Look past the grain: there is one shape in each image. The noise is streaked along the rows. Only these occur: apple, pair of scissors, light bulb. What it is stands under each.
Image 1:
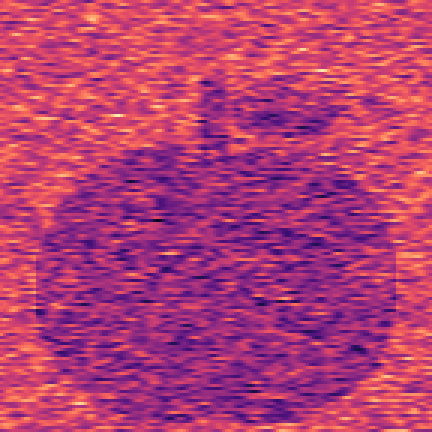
apple
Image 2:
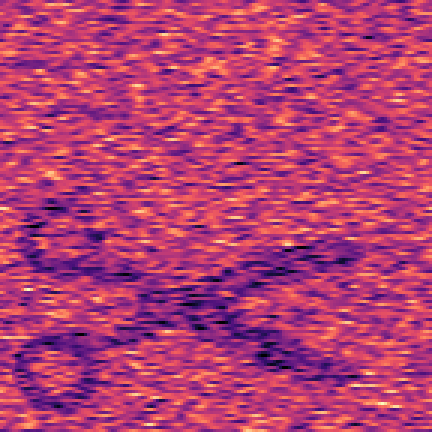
pair of scissors
